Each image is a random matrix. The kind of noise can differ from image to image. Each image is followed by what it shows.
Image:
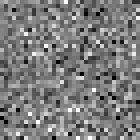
heavy tails
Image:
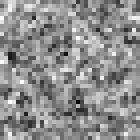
blotchy
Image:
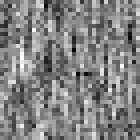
streaked along the columns
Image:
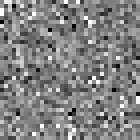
heavy tails
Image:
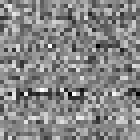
rows of uneven size
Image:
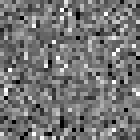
heavy tails
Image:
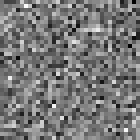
independent entries
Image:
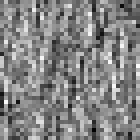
streaked along the columns
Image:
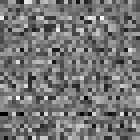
rows of uneven size
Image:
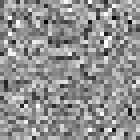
low rank plus noise
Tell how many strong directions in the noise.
two
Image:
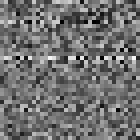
rows of uneven size
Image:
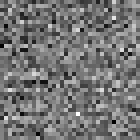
low rank plus noise
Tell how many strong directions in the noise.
one
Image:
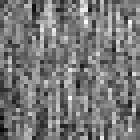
streaked along the columns
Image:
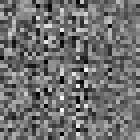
columns of uneven size
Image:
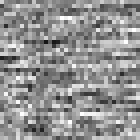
streaked along the rows
